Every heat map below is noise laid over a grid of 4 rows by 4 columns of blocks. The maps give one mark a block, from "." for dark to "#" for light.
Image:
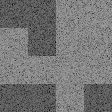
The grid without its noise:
. . # #
# . # #
# # # #
. . # .
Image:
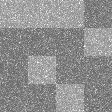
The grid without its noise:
# # # .
. . . #
. # . .
. . # .
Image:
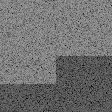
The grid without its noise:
# # # #
# # # #
# # . .
. . . .
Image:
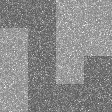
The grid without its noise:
. . # #
# . # #
# . # .
# . . .
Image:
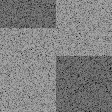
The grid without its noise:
. . # #
# # # #
# # . .
# # . .
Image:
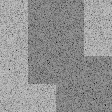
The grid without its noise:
# . . #
# . . #
# . . .
# # . .
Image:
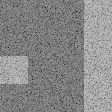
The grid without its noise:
. . . #
. . . #
# . . #
. . . #
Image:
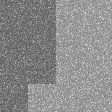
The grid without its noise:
. . # #
. . # #
. . # #
. # # #
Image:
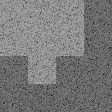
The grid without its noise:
# # # .
# # # .
. # . .
. . . .
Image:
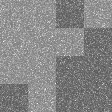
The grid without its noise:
# # . #
# # # .
# # . .
. # . .
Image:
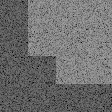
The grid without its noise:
. # # #
. # # #
. . # #
. . . .
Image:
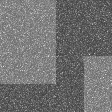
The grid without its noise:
# # . .
# # . .
# # . #
. . . #
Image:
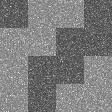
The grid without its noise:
. # # .
# # . .
# . . #
# . # #
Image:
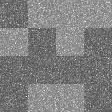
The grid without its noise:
. # # #
# . # .
. . . .
. # # .
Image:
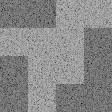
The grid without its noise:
. . # #
# # # .
. # # .
. # . .
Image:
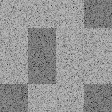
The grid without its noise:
# # # .
# . # #
# . # #
. # # .
